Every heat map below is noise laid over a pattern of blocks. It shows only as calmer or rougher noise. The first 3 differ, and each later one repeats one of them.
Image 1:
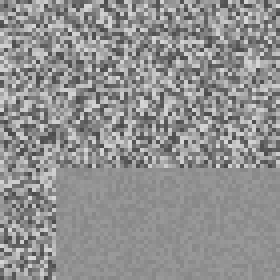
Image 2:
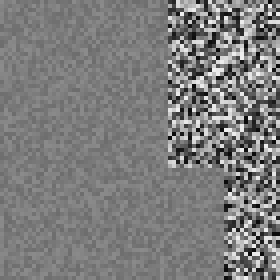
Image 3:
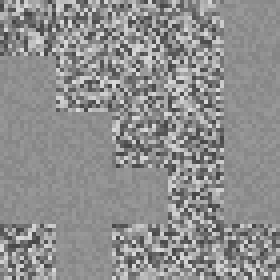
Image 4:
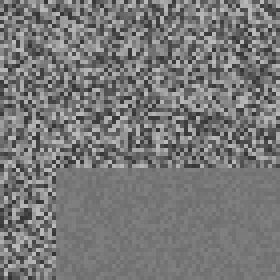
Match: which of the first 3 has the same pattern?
1
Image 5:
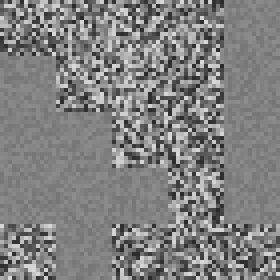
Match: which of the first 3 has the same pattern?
3
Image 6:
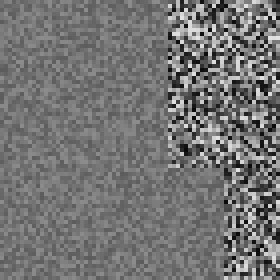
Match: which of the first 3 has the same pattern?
2
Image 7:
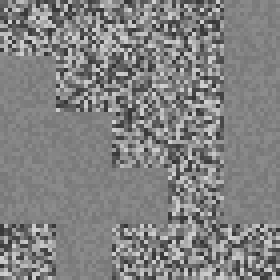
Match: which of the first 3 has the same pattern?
3
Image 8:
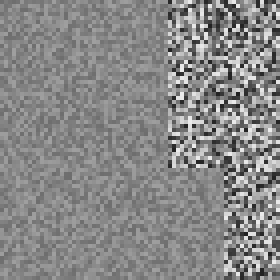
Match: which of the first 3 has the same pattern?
2
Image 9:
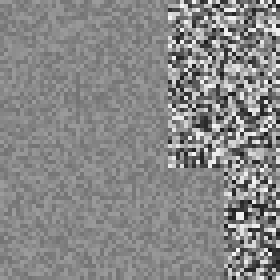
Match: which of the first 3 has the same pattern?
2
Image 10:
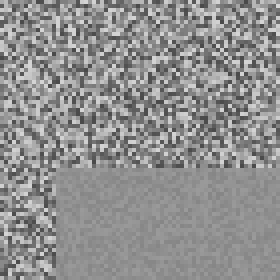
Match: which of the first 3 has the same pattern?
1
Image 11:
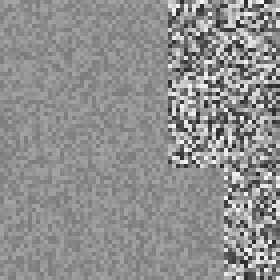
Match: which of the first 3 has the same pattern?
2
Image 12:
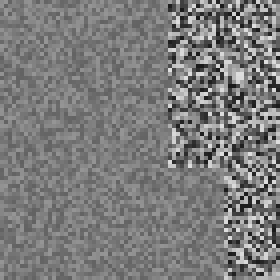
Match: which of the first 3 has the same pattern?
2
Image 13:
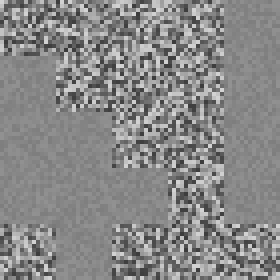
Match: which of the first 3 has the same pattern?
3
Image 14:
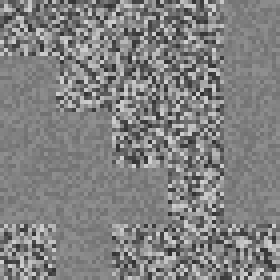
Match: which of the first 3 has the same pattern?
3
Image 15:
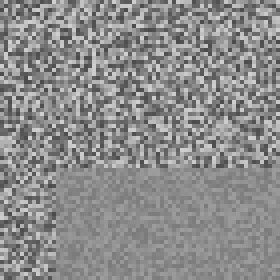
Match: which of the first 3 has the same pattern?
1
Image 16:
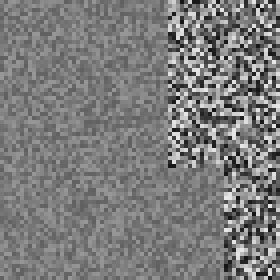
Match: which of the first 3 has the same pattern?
2
